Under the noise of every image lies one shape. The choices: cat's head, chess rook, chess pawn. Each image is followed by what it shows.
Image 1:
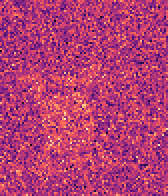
chess rook
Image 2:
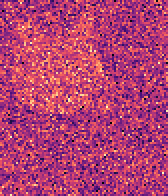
cat's head
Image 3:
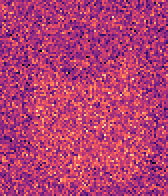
cat's head
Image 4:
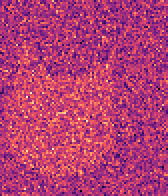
cat's head
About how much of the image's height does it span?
two thirds
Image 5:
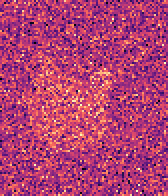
cat's head
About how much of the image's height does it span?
half
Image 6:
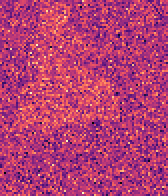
chess pawn
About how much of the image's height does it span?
two thirds
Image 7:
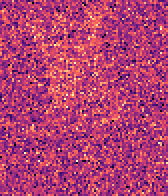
chess rook
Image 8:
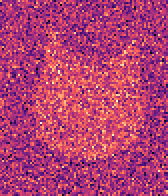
cat's head
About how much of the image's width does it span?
two thirds
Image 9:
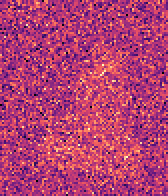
chess pawn
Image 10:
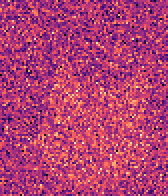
cat's head
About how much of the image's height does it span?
two thirds
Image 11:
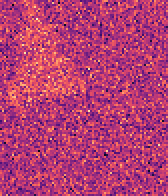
chess pawn
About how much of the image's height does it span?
half
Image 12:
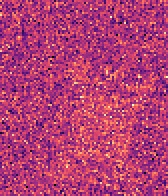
chess rook
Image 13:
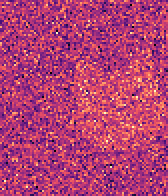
cat's head
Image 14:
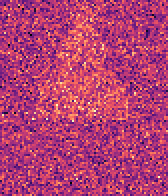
chess pawn
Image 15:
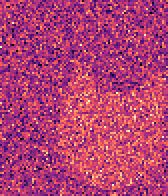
cat's head
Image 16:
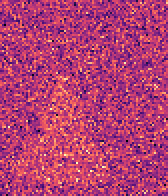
chess pawn
